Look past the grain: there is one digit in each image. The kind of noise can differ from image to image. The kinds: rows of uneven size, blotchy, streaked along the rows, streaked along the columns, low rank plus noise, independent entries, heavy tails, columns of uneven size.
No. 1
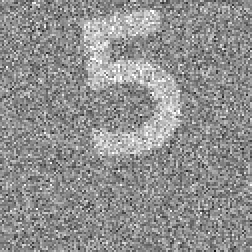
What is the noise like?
independent entries
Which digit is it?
5
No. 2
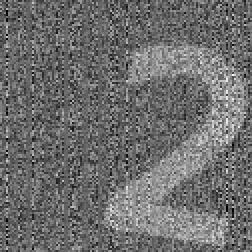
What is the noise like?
columns of uneven size
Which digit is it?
2
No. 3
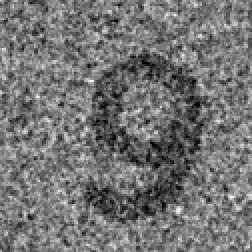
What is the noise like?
blotchy
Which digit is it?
9
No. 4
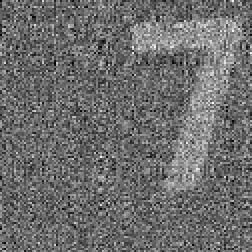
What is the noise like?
low rank plus noise
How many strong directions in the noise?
five to eight
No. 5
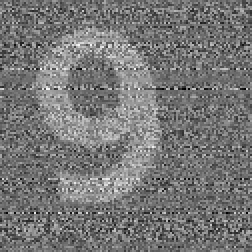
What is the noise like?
rows of uneven size
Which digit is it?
9
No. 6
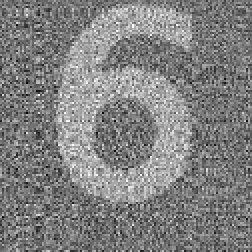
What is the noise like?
low rank plus noise
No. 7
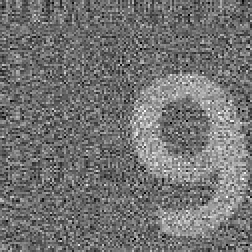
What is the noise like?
low rank plus noise
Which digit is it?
9
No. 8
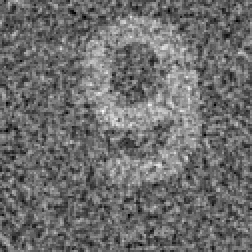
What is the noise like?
blotchy
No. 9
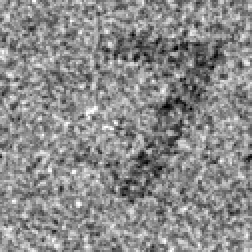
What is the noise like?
blotchy
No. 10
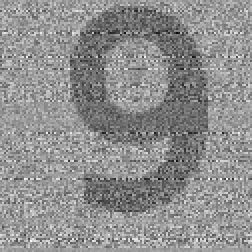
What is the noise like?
rows of uneven size
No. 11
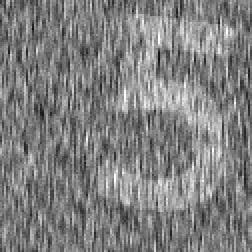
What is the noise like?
streaked along the columns
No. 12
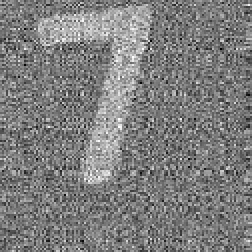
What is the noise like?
low rank plus noise
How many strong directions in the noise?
two
